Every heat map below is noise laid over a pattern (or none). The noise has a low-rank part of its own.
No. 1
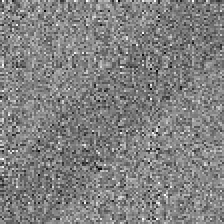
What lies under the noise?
a diagonal band
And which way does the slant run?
bottom left to top right
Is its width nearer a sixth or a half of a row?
a half
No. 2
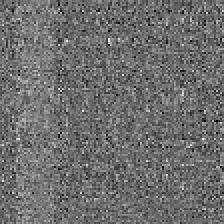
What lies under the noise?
one band of columns
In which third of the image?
left
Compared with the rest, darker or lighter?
lighter
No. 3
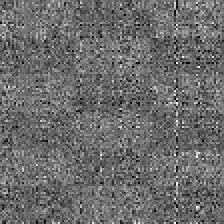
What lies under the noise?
a checkerboard
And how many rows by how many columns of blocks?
6 by 3
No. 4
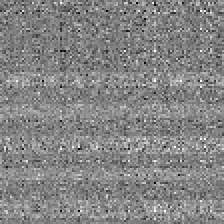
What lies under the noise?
bands of rows
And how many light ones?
5
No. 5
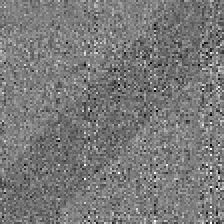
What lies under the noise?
a diagonal band
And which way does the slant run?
bottom left to top right
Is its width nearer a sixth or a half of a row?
a half
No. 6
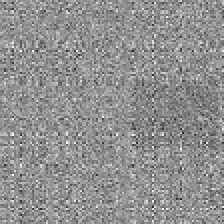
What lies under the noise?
one block
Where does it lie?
middle right
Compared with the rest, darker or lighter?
darker
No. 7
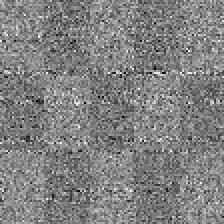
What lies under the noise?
a checkerboard
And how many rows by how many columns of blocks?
3 by 5
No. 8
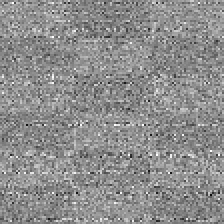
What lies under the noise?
a checkerboard
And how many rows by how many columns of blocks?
6 by 3
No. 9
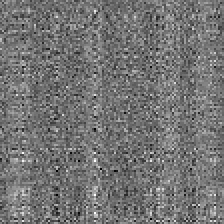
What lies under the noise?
bands of columns
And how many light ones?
4
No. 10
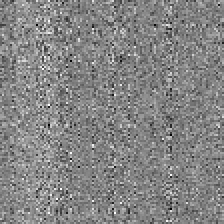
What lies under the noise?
one band of columns
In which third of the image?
left
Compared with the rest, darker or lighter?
lighter
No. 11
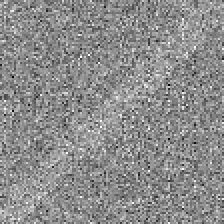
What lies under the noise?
a diagonal band
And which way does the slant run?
bottom left to top right
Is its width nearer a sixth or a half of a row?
a sixth
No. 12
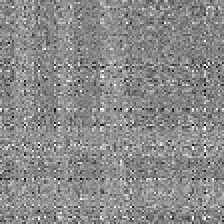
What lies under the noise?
bands of rows crossing bands of columns
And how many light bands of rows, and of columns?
2 and 3
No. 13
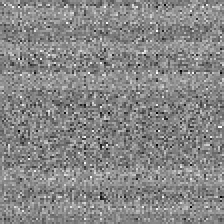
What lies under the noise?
bands of rows
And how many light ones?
5
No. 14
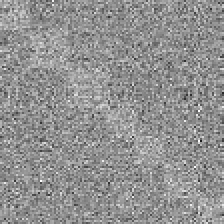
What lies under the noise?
blocks along the diagonal
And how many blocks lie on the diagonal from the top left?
7
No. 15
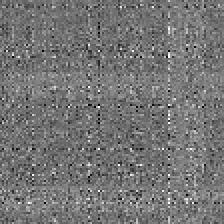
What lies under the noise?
bands of rows crossing bands of columns
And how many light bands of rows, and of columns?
2 and 1
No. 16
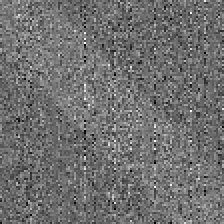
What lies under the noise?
a diagonal band
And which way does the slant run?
top left to bottom right
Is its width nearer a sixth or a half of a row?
a half
